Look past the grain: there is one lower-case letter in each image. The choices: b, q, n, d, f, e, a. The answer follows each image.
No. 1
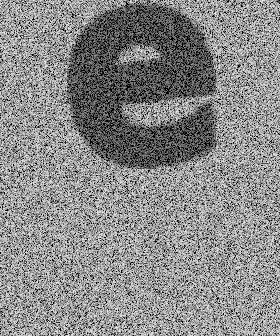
e
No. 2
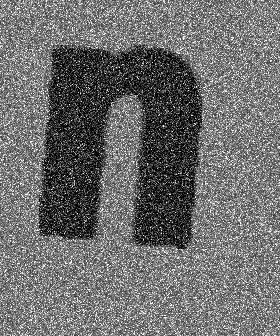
n
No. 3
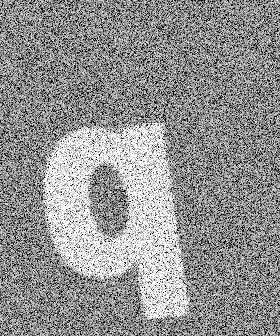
q
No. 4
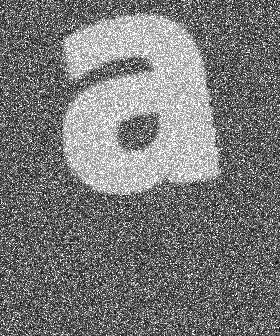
a
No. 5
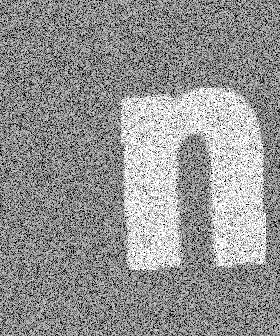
n
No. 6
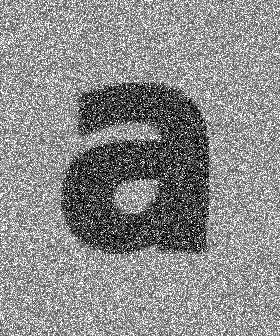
a
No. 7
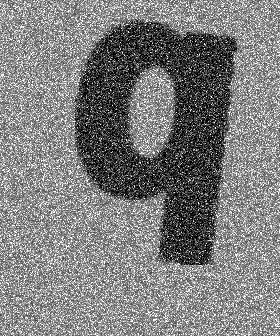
q
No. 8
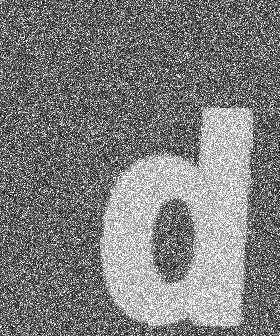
d
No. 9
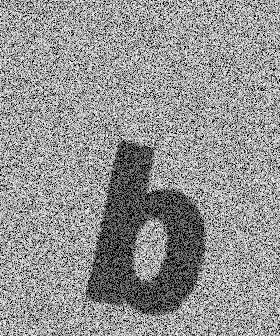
b
